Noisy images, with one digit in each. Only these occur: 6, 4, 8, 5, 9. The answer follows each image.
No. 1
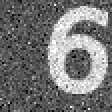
6
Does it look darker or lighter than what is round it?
lighter
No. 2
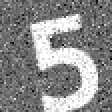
5
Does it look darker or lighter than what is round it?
lighter
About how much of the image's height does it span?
nearly all
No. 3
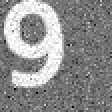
9
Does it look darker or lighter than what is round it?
lighter
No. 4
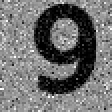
9
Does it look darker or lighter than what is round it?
darker
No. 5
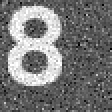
8
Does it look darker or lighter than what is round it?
lighter
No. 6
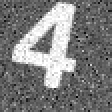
4
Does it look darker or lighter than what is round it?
lighter
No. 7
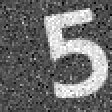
5
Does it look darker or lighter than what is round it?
lighter
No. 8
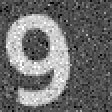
9
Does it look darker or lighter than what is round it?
lighter
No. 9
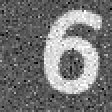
6
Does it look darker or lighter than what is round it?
lighter
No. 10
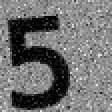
5
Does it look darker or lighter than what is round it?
darker
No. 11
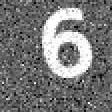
6
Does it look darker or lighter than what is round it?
lighter
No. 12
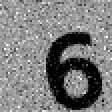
6
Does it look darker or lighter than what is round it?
darker
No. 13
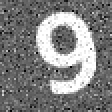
9
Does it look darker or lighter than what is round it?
lighter
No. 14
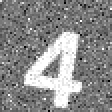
4
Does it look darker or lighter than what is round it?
lighter
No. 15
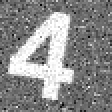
4
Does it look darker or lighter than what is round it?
lighter
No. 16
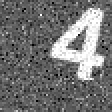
4
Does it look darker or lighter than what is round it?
lighter
